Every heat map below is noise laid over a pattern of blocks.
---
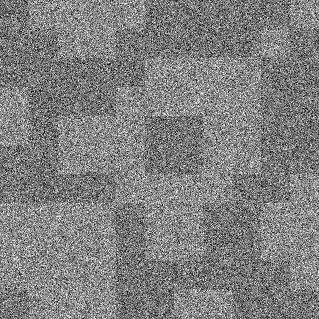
mirrored about the diagonal from the bottom left
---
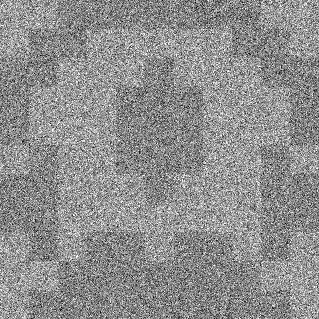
left and right mirror each other
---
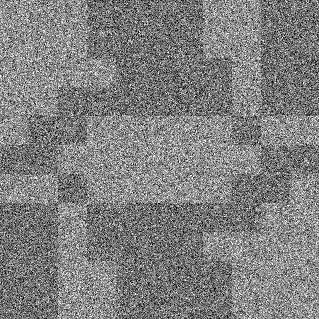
the same after a half turn
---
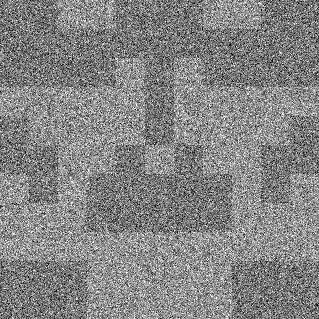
left and right mirror each other
